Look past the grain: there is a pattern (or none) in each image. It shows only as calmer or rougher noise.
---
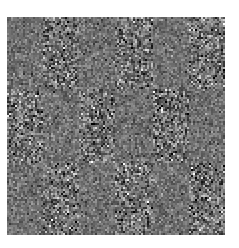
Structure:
a checkerboard
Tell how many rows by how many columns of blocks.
3 by 6
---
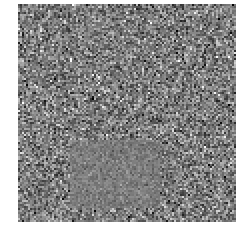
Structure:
one block
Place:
bottom middle
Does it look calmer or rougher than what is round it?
calmer
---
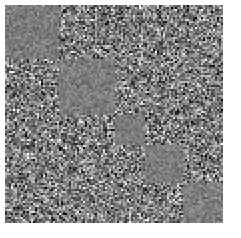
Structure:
blocks along the diagonal
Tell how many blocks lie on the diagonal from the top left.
5
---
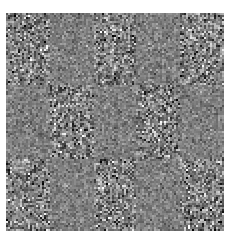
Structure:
a checkerboard
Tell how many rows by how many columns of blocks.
3 by 5
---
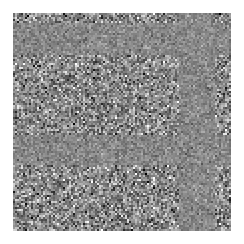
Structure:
bands of rows crossing bands of columns
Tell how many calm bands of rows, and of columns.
2 and 1
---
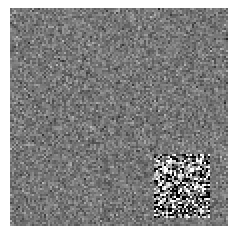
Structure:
one block
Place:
bottom right
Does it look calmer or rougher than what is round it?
rougher
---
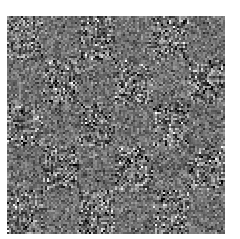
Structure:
a checkerboard
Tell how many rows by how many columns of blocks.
5 by 6
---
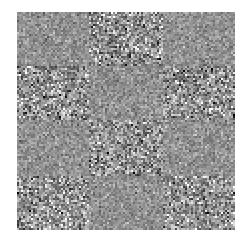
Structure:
a checkerboard
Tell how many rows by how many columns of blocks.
4 by 3
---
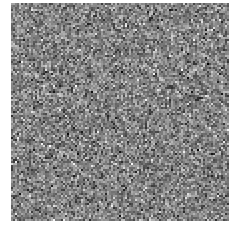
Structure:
only noise
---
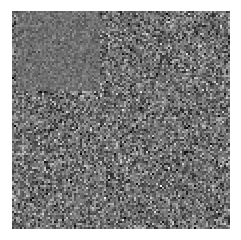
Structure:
one block
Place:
top left
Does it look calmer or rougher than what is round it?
calmer
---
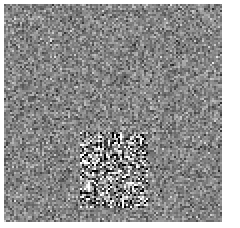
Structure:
one block
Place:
bottom middle
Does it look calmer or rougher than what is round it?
rougher
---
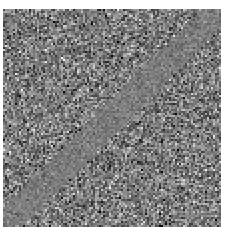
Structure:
a diagonal band
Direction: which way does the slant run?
bottom left to top right
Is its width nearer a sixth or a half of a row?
a sixth
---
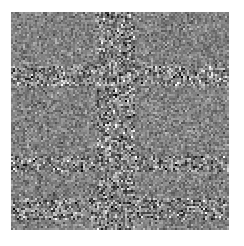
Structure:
bands of rows crossing bands of columns
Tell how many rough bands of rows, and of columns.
3 and 1
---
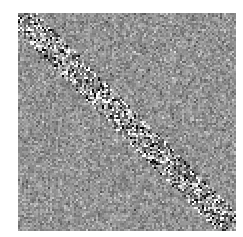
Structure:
a diagonal band
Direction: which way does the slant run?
top left to bottom right
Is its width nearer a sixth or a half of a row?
a sixth
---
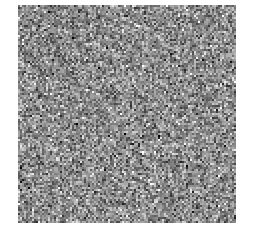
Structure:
only noise
